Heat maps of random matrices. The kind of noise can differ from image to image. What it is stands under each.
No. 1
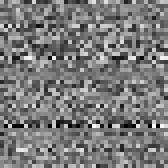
rows of uneven size
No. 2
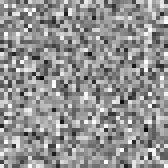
independent entries
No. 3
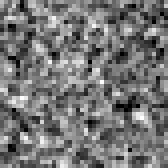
blotchy
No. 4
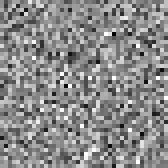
independent entries
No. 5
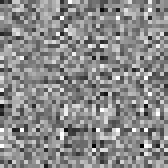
low rank plus noise
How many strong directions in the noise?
two
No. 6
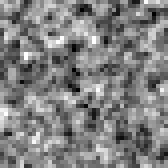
blotchy
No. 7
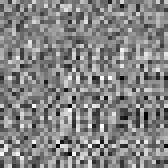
low rank plus noise
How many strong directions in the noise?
one
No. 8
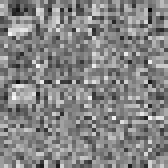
low rank plus noise
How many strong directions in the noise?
two
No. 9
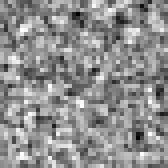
blotchy
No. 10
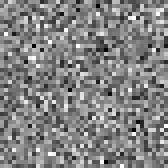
independent entries
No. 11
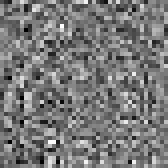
low rank plus noise
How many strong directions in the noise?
three or four
